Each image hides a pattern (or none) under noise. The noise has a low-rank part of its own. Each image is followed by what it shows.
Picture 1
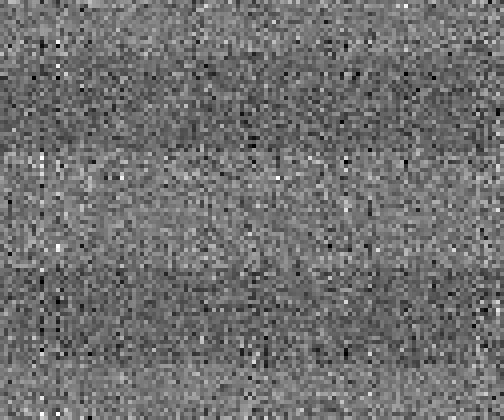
horizontal stripes
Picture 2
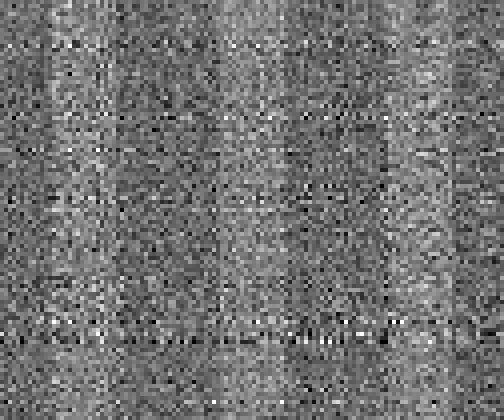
vertical stripes
